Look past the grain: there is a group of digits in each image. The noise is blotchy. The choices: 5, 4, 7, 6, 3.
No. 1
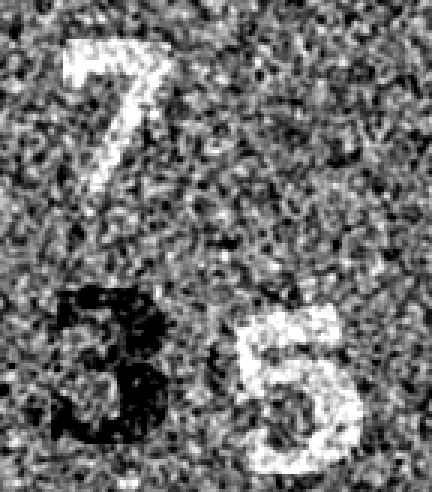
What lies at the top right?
nothing
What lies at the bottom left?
3
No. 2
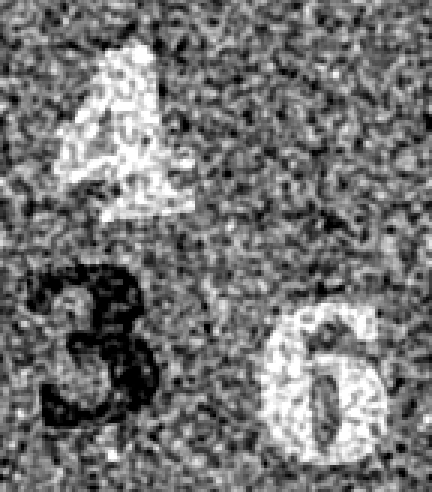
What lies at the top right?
nothing
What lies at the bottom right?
6
